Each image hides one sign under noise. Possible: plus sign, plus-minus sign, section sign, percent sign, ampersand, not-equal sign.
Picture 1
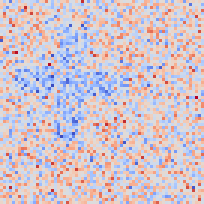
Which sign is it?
plus sign
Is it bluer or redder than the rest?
bluer
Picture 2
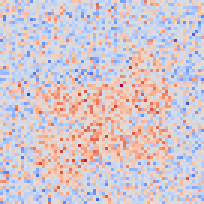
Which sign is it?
not-equal sign
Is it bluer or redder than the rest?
redder
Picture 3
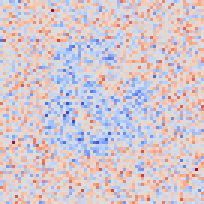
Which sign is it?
ampersand
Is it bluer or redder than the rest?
bluer
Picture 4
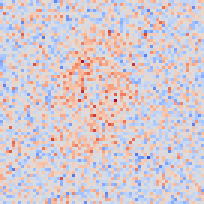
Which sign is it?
section sign
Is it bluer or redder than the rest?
redder
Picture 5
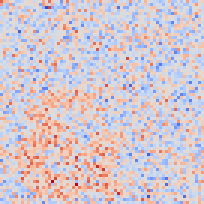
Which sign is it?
ampersand
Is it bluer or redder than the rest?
redder
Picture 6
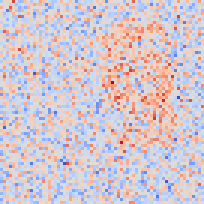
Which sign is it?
section sign
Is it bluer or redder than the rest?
redder
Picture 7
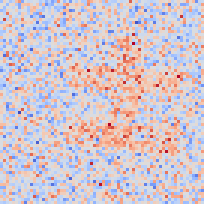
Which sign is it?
plus-minus sign
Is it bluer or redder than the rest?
redder
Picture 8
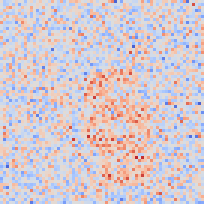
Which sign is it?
section sign
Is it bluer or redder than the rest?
redder
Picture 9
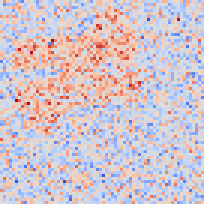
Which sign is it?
not-equal sign
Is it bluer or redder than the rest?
redder
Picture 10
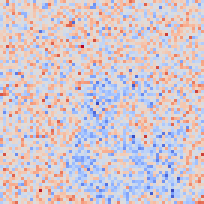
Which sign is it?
ampersand
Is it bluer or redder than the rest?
bluer
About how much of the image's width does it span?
two thirds
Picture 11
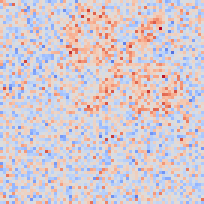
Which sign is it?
percent sign
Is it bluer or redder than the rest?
redder
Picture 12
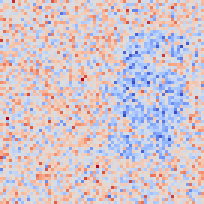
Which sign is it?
section sign
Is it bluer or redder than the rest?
bluer
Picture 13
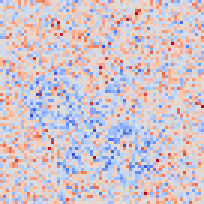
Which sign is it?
percent sign
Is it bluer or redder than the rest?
bluer
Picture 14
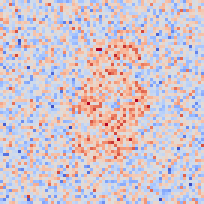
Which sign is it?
section sign
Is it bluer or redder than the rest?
redder
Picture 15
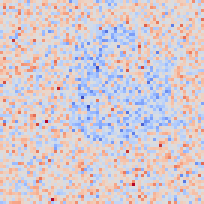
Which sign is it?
ampersand
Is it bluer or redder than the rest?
bluer
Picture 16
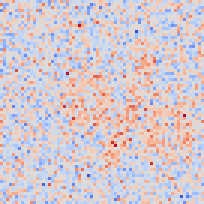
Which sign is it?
percent sign
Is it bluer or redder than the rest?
redder
